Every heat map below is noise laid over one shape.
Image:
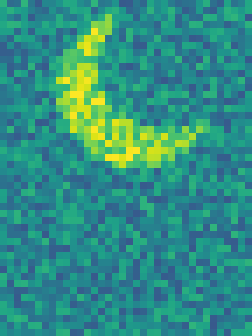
crescent
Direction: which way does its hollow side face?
up and right
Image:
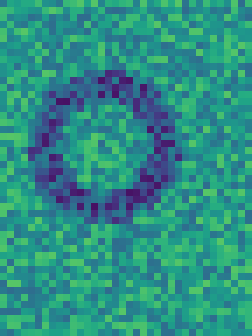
ring
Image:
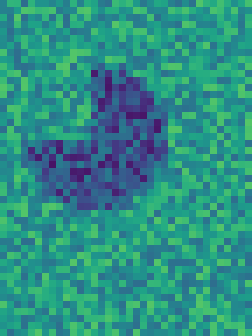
disc with a wedge cut out
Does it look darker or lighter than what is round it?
darker
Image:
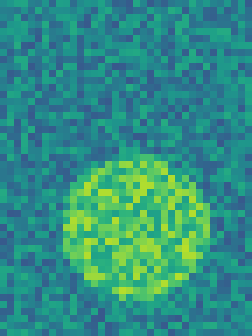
disc
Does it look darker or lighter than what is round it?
lighter
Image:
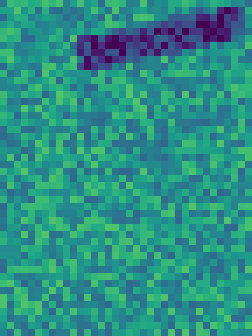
bar
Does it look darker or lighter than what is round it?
darker
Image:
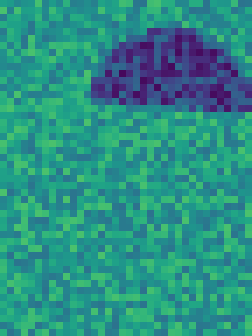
half disc
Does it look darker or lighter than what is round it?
darker
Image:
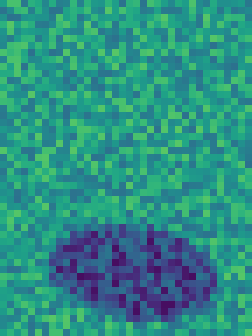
ellipse
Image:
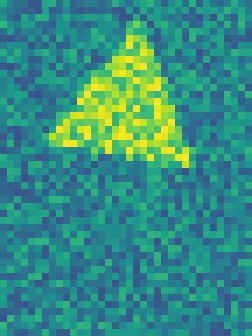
triangle
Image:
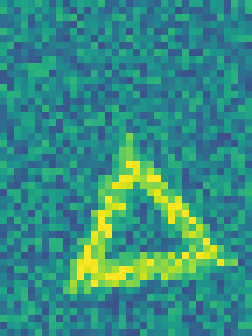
triangle frame
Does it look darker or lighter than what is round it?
lighter
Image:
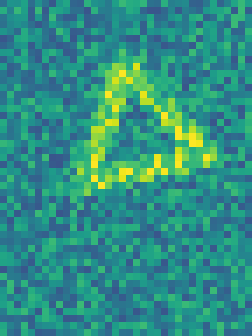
triangle frame
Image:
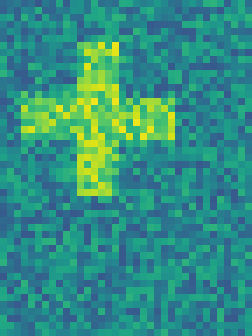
cross
